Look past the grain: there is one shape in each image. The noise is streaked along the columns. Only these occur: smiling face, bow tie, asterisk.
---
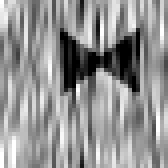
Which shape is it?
bow tie
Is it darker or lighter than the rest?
darker
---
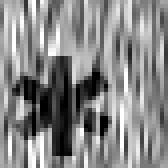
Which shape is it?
asterisk
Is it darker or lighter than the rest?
darker
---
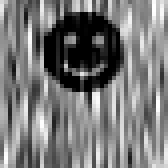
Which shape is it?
smiling face
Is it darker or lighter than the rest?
darker
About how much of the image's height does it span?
half
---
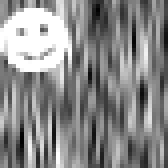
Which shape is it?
smiling face
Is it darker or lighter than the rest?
lighter
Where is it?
top left
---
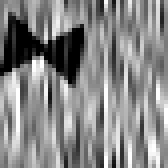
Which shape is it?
bow tie
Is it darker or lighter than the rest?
darker
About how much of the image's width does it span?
half
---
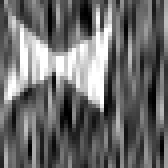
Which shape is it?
bow tie
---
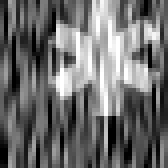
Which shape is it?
asterisk
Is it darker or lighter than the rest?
lighter
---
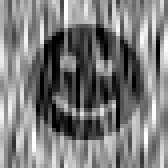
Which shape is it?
smiling face
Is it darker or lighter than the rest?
darker
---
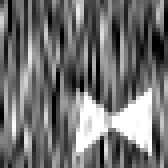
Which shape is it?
bow tie
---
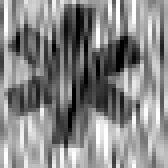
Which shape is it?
asterisk
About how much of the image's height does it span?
nearly all
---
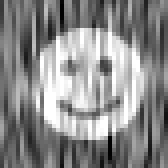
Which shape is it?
smiling face
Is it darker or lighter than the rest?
lighter
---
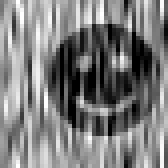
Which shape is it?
smiling face
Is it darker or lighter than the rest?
darker
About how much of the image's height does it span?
two thirds
